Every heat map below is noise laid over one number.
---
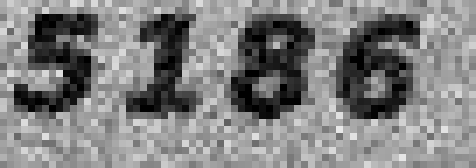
5186
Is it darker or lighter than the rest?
darker
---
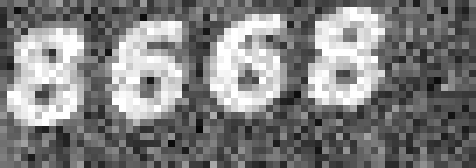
8668
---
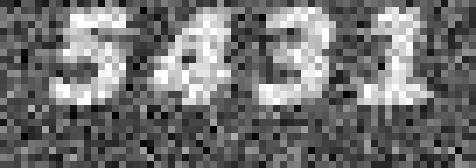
5431
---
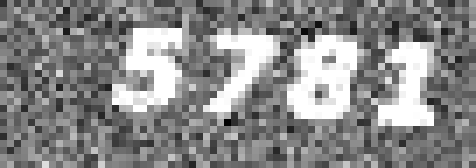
5781
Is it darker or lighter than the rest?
lighter
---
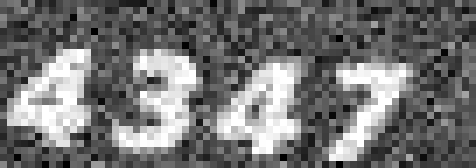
4347
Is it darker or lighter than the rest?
lighter
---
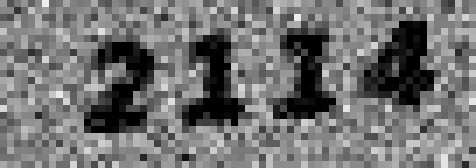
2114
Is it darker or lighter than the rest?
darker
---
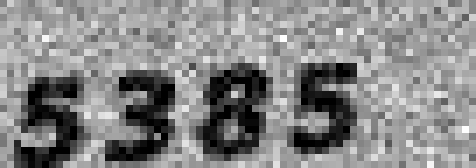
5385
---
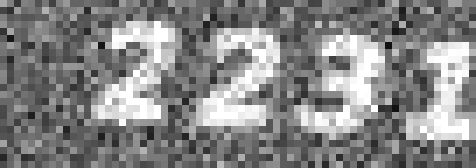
2231
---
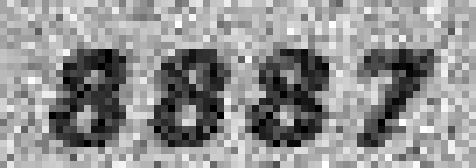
8887
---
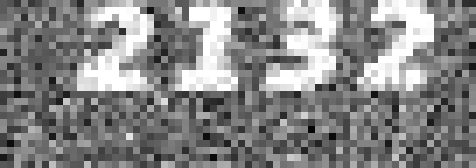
2132
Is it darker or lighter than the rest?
lighter
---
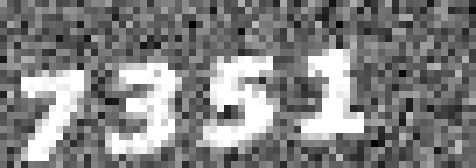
7351
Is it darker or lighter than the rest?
lighter
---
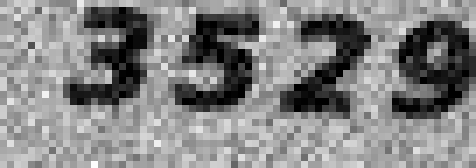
3529
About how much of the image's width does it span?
nearly all
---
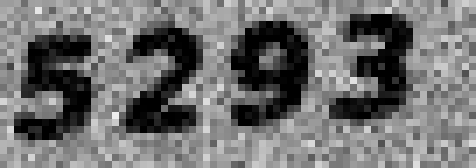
5293
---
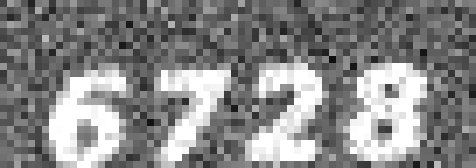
6728
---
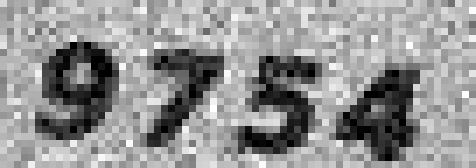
9754
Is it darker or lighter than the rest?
darker
